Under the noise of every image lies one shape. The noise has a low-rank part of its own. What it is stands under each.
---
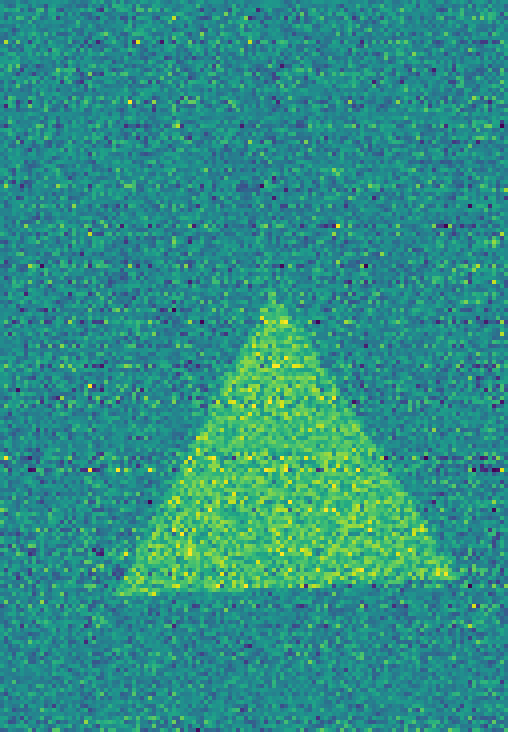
light triangle
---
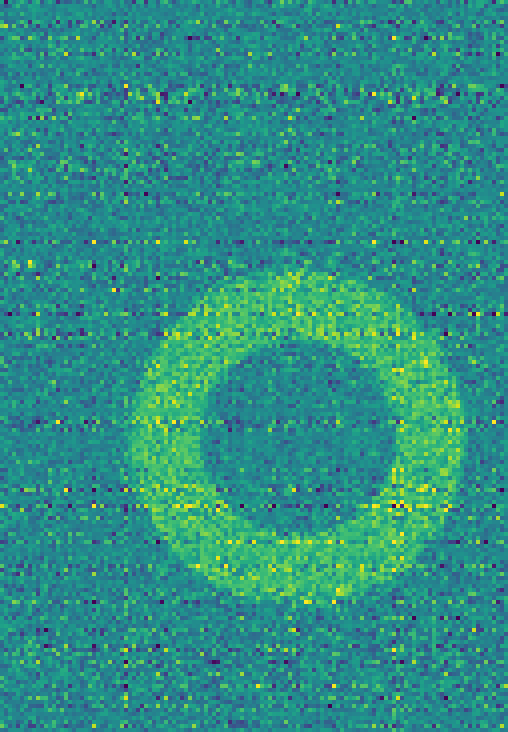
light ring
